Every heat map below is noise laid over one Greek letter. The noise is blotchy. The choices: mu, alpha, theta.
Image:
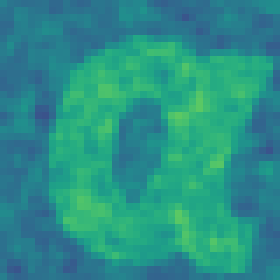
alpha
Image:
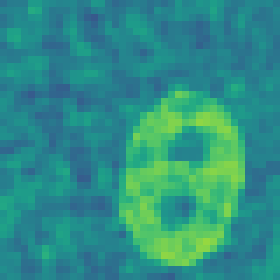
theta
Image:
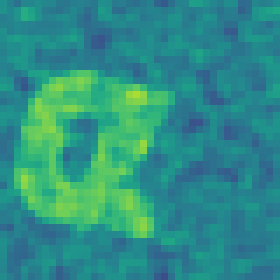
alpha
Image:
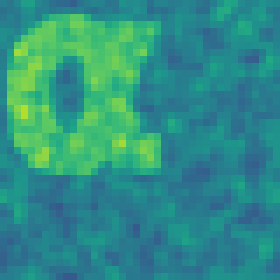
alpha
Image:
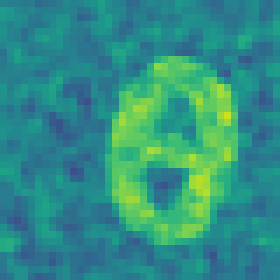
theta
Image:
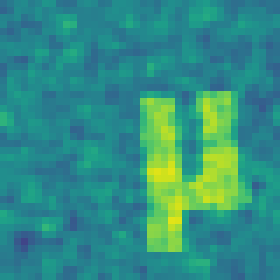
mu
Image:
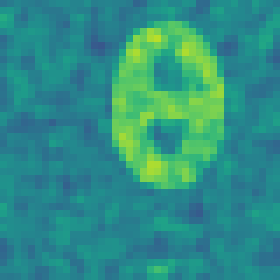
theta
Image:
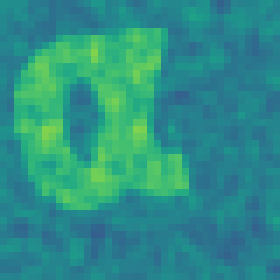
alpha
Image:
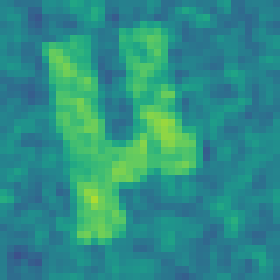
mu
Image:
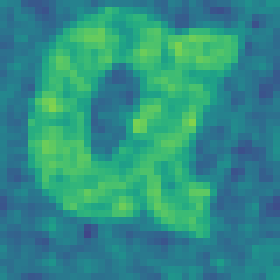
alpha
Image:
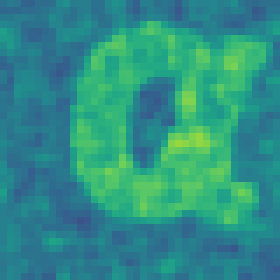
alpha
